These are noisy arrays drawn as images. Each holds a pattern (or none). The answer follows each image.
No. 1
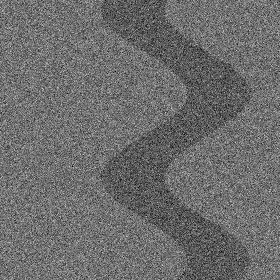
a wavy band
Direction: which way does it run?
top to bottom
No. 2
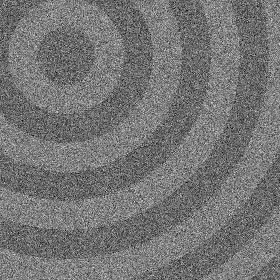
rings round one point
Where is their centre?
top left
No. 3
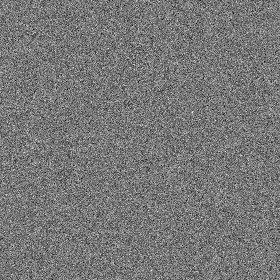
only noise
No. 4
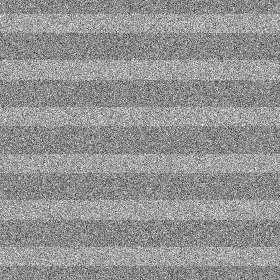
horizontal stripes
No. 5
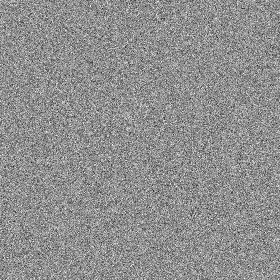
only noise
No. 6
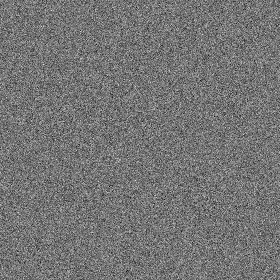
only noise
